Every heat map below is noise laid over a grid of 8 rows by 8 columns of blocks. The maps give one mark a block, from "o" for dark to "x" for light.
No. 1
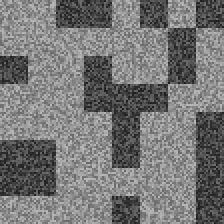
x x o o x o x o
x x x x x x o x
o x x o x x o x
x x x o o o x x
x x x x o x x o
o o x x o x x o
o o x x x x x o
x x x x o x x o
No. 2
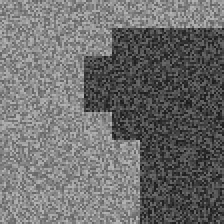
x x x x x x x x
x x x x o o o o
x x x o o o o o
x x x o o o o o
x x x x o o o o
x x x x x o o o
x x x x x o o o
x x x x x o o o
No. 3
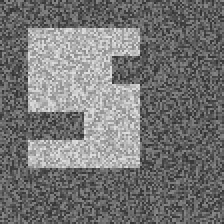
o o o o o o o o
o x x x x o o o
o x x x o o o o
o x x x x o o o
o o o x x o o o
o x x x x o o o
o o o o o o o o
o o o o o o o o
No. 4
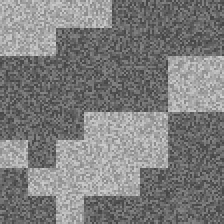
x x x x o o o o
x x o o o o o o
o o o o o o x x
o o o o o o x x
o o o x x x o o
x o x x x x o o
o x x x x o o o
o o x o o o o o
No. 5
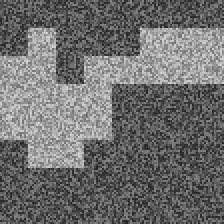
o o o o o o o o
o x o o o x x x
x x o x x x x x
x x x x o o o o
x x x x o o o o
o x x o o o o o
o o o o o o o o
o o o o o o o o
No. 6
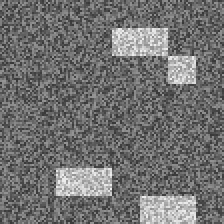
o o o o o o o o
o o o o x x o o
o o o o o o x o
o o o o o o o o
o o o o o o o o
o o o o o o o o
o o x x o o o o
o o o o o x x o
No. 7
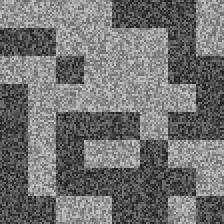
x x x x o o o x
o o x x x x o x
x x o x x x o o
o x x x x x x o
o x o o o x o o
o x o x x o x x
o x o o o o o x
o o x x o o x o
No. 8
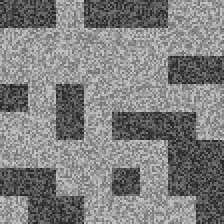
o o x o o o x x
x x x x x x x x
x x x x x x o o
o x o x x x x x
x x o x o o o x
x x x x x x o o
o o x x o x o o
x o o x x x x o
